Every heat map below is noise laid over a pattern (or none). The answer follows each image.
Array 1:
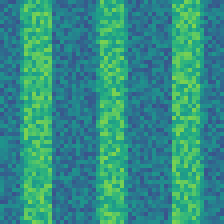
vertical stripes
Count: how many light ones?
3
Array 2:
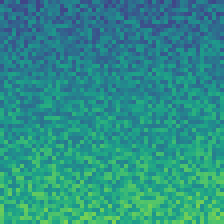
a smooth slope
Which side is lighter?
bottom
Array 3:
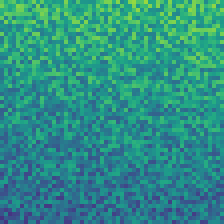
a smooth slope
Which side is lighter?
top
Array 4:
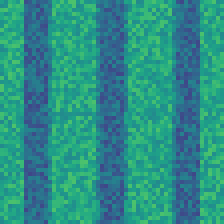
vertical stripes
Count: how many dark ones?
3
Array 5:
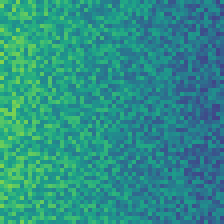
a smooth slope
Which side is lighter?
left
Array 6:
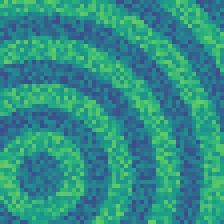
rings round one point
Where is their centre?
bottom left
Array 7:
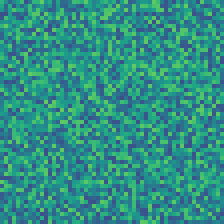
only noise
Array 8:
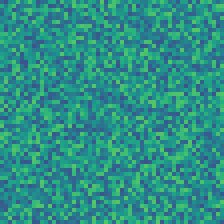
only noise
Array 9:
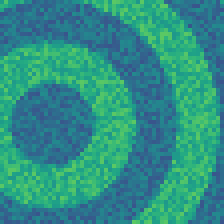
rings round one point
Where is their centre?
middle left
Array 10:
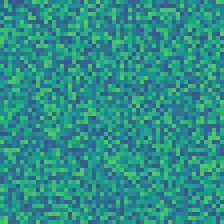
only noise
